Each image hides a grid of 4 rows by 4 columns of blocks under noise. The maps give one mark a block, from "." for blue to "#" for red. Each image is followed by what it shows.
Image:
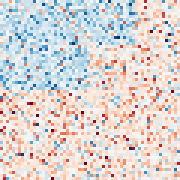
. . . #
. . # #
# # # #
# # # #
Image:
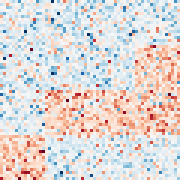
. . . .
. . . #
. # # #
# . . .
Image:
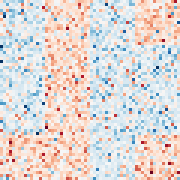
. # . #
. # . .
. # . .
# # . #
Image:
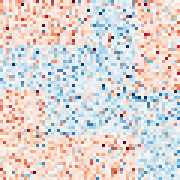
# # . #
. . . #
# . . .
# # # .
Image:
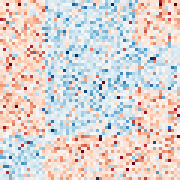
# . . #
# . . .
# . . #
. # # #
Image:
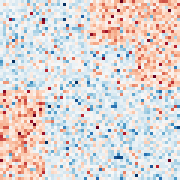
. . # #
. . . #
# . . .
# . . .
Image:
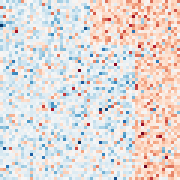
. . # #
. . . #
. . . #
. . . #
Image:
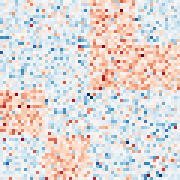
. . # .
. . # #
# . . .
. # . .
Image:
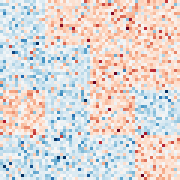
. # # #
. . # #
# . # .
. . . #
